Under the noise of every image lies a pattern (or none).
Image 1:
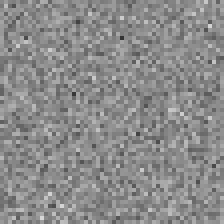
only noise
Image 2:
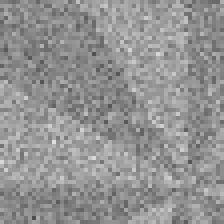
spokes from one point
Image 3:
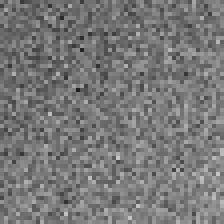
a smooth slope
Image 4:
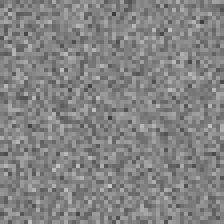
only noise
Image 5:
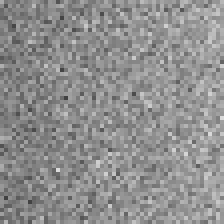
a smooth slope
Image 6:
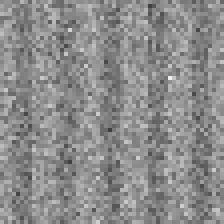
vertical stripes
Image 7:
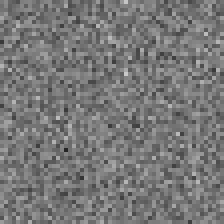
only noise
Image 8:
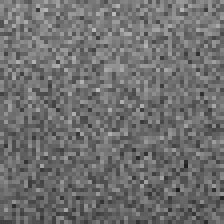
a smooth slope
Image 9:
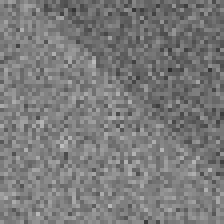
a sharp edge
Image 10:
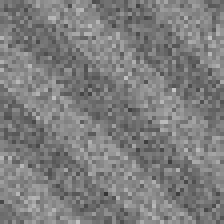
diagonal stripes
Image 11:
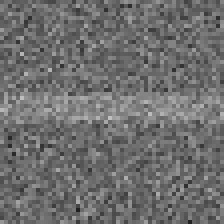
one horizontal stripe
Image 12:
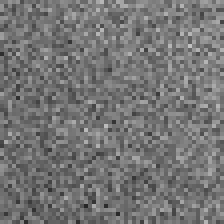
a smooth slope
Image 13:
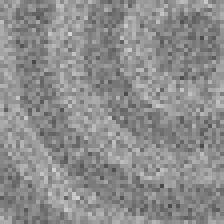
rings round one point
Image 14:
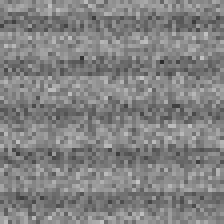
horizontal stripes
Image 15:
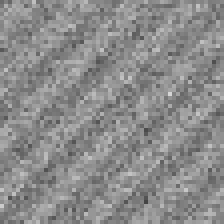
diagonal stripes
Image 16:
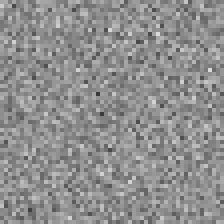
only noise
